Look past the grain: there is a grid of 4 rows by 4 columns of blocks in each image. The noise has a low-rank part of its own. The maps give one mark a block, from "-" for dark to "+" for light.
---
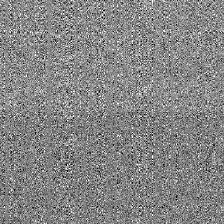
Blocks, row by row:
+ + + +
+ + + +
- - - -
- - - -
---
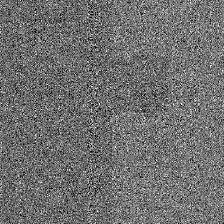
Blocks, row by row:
- - + +
- - - +
- - + +
- - + +
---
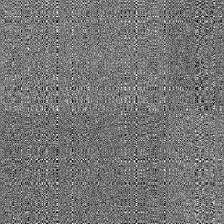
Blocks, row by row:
+ + + -
+ + + -
- - - +
- - - +
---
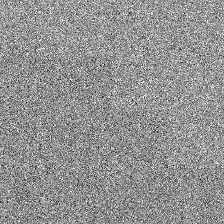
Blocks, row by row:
+ + + +
- - + +
- - - +
- - - -
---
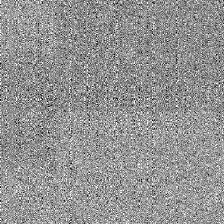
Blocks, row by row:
+ - - -
- - - -
- + + +
+ + + +
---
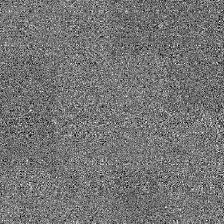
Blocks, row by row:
+ + - -
- + + -
- + + +
+ + - +
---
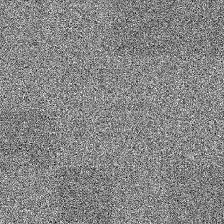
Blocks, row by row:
+ + - -
+ + + +
- + + +
+ - + -
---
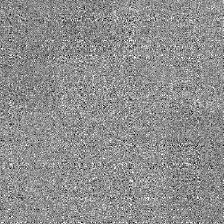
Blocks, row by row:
- - + +
- + + +
+ + + -
+ + + -
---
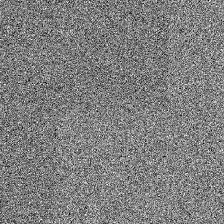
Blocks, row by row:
- - - +
- - - +
- + + +
- + + +
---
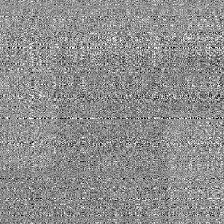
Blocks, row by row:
+ + + +
+ - - -
+ - - +
- - - +
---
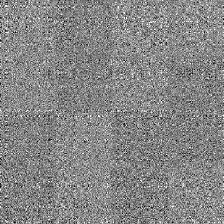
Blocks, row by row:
+ - + +
+ - + -
- + - -
- + - +
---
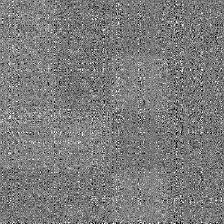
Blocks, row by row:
+ - - -
+ - + -
+ + - -
- - + -
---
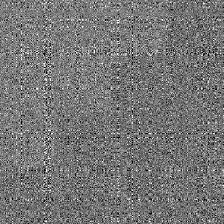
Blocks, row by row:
+ + + -
+ + - -
+ - - -
- - - -
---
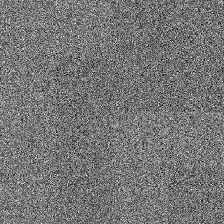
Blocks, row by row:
+ + - -
+ - - -
+ - + +
+ - + -
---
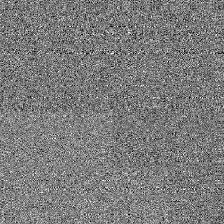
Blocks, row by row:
- - - -
- - - -
+ + - -
+ + + -
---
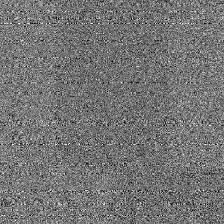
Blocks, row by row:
+ - - +
+ - - +
+ - - +
+ + - -
